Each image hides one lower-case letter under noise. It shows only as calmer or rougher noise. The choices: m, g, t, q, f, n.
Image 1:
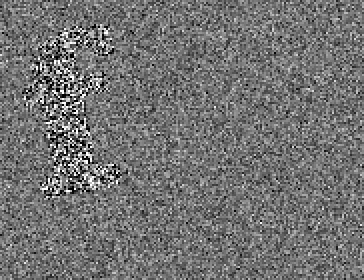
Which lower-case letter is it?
f
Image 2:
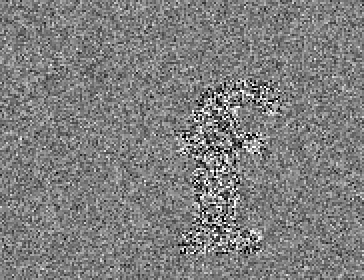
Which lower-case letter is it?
f
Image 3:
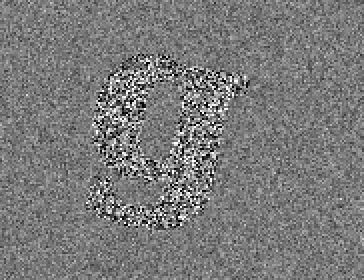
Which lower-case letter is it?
g
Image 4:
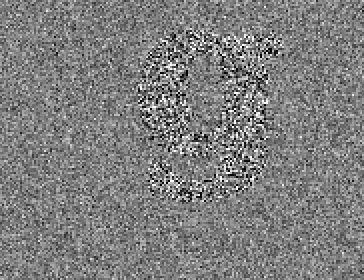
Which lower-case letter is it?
g
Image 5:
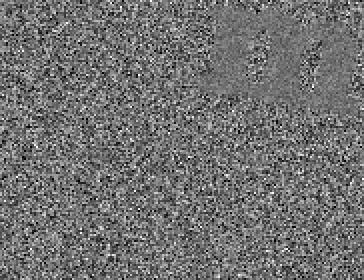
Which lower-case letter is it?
m
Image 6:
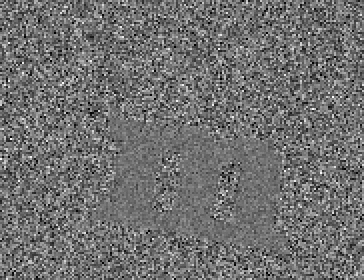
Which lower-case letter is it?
m
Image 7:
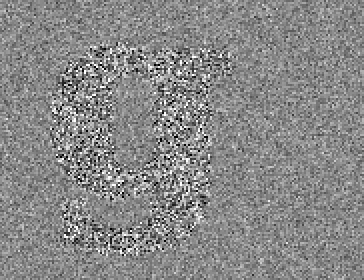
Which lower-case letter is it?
g
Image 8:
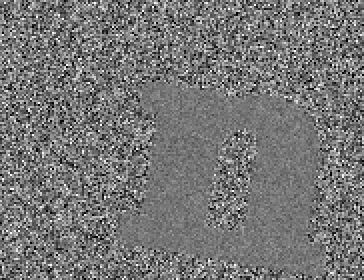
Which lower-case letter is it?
n
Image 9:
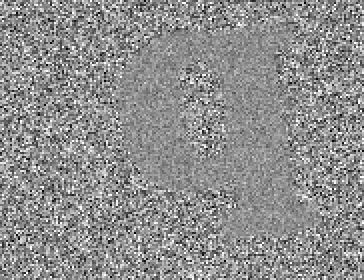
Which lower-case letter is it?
q
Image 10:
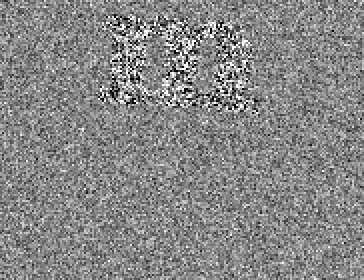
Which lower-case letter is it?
m
